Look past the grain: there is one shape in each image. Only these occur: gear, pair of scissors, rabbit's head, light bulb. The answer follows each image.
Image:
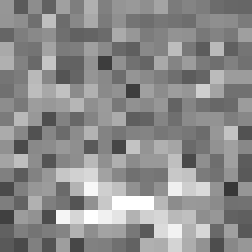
light pair of scissors
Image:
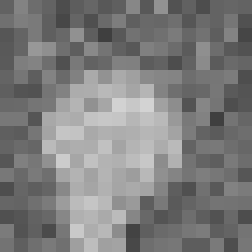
light light bulb
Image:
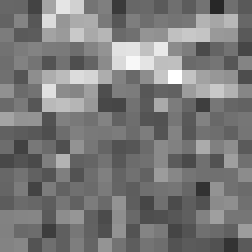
light pair of scissors
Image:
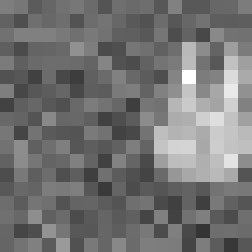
light rabbit's head
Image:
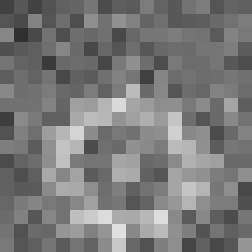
light gear
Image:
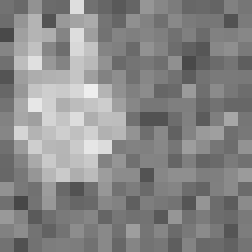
light rabbit's head
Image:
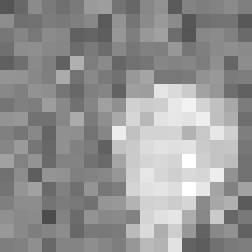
light light bulb
